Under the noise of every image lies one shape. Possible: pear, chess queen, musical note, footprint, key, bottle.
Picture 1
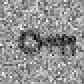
key
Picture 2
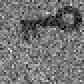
key
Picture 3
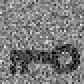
key
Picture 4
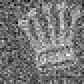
chess queen
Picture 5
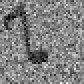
musical note
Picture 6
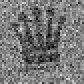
chess queen
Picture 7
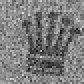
chess queen
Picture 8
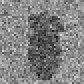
footprint
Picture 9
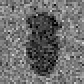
footprint
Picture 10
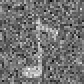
musical note
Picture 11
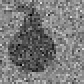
pear
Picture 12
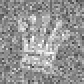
chess queen
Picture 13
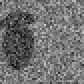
footprint
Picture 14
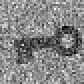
key
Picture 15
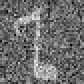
musical note
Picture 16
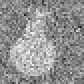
pear
